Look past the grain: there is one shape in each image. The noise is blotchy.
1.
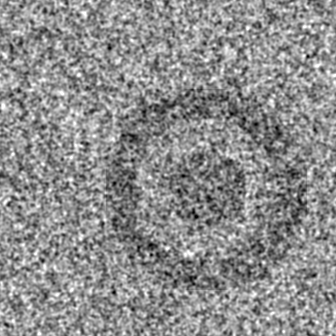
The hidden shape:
bullseye
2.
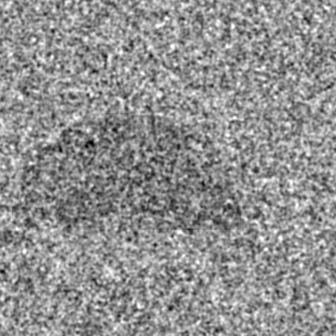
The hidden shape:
half disc
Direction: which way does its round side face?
up
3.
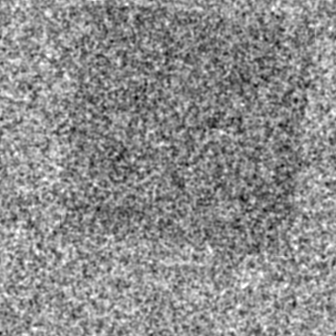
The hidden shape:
square
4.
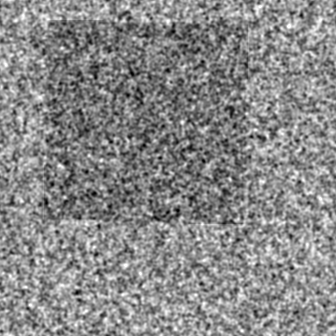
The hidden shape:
square
